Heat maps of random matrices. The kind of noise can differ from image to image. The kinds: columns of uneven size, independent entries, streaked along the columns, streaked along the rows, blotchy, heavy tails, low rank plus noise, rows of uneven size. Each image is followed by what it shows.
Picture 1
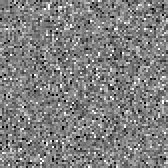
heavy tails
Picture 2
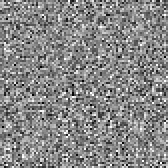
low rank plus noise
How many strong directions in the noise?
two
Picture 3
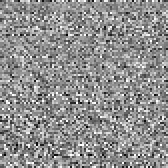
rows of uneven size
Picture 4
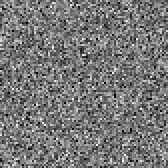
independent entries
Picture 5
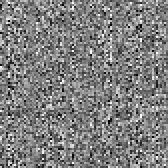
columns of uneven size
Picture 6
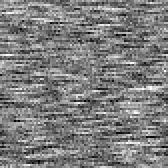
streaked along the rows
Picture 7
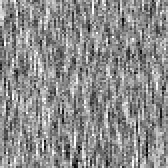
streaked along the columns
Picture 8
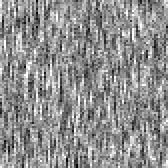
streaked along the columns
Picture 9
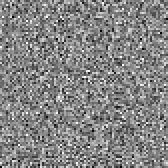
low rank plus noise
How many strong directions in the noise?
three or four
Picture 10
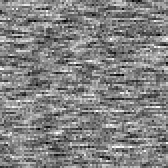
streaked along the rows
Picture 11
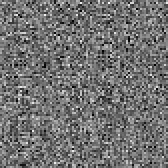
low rank plus noise
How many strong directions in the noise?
three or four
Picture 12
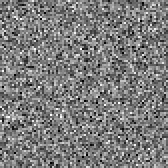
independent entries
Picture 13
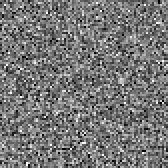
independent entries
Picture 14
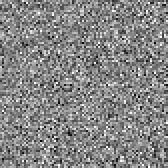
low rank plus noise
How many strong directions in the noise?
five to eight
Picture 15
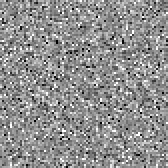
heavy tails
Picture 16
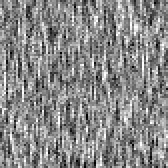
streaked along the columns
